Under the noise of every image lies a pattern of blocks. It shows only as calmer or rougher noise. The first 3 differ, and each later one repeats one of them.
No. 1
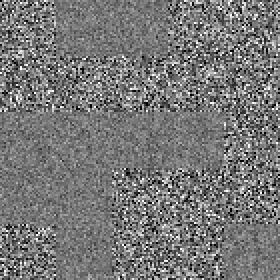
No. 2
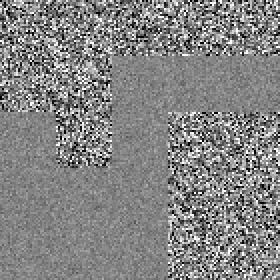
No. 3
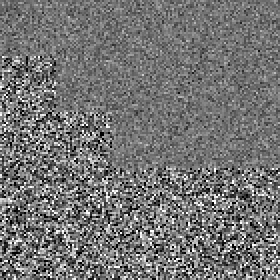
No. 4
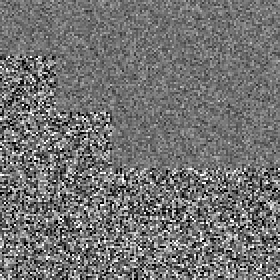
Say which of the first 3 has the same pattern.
3
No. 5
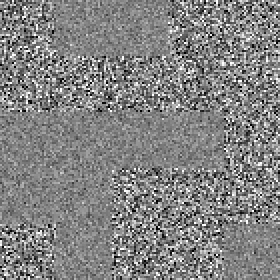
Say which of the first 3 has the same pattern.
1
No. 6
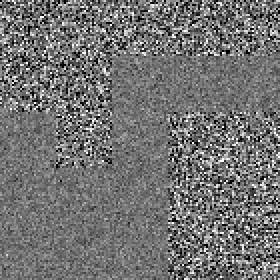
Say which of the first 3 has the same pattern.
2
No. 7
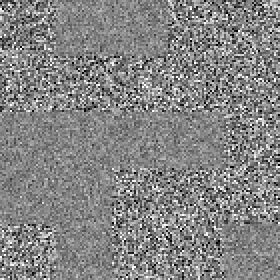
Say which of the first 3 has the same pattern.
1
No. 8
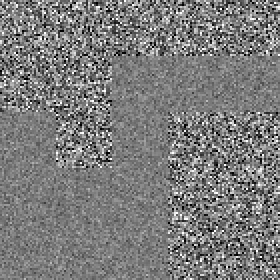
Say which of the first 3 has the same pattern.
2
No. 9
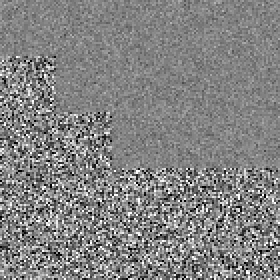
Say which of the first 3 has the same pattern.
3
